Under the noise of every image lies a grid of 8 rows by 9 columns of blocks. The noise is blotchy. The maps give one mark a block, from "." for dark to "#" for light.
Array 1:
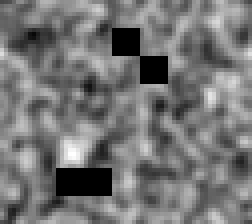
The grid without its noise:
#########
####.####
#####.###
#########
#########
#########
##..#####
#########
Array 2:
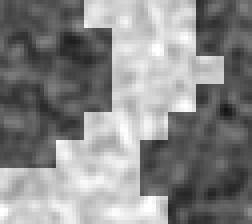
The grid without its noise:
...####..
....###..
....####.
....###..
...###...
..###....
#####....
######...
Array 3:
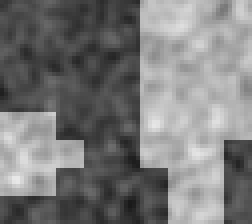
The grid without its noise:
.....####
.....####
.....####
.....####
##...####
###..###.
##....##.
......##.
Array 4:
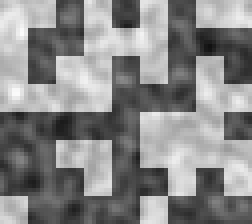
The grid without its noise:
##.#.#.##
#..###...
#.##.#.#.
####...##
.....###.
..##.####
...#..#.#
#....#...
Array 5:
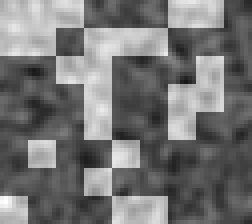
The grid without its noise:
###...##.
##.###...
..##...#.
...#..##.
...#..#..
.#..#....
...#.....
#...##...
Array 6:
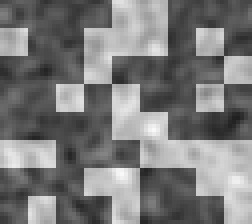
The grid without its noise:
....##...
#..###.#.
...#....#
..#.#..#.
....##...
##...####
...##..##
.#..#...#
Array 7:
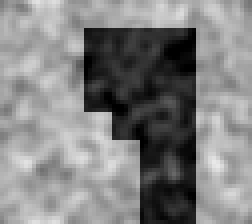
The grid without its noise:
#########
###....##
###....##
###....##
####...##
#####..##
#####..##
#####..##
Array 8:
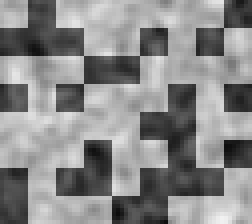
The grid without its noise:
#.######.
...##.#.#
###..####
.#.###.#.
#####..##
###.##.#.
.#..#...#
.###..###
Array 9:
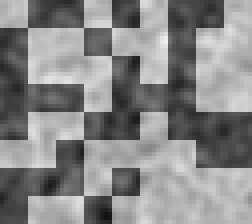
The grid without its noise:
#..#.#..#
.##.##.##
.###.#.##
...#...##
.##..#...
##.####..
...#.####
.##.#####
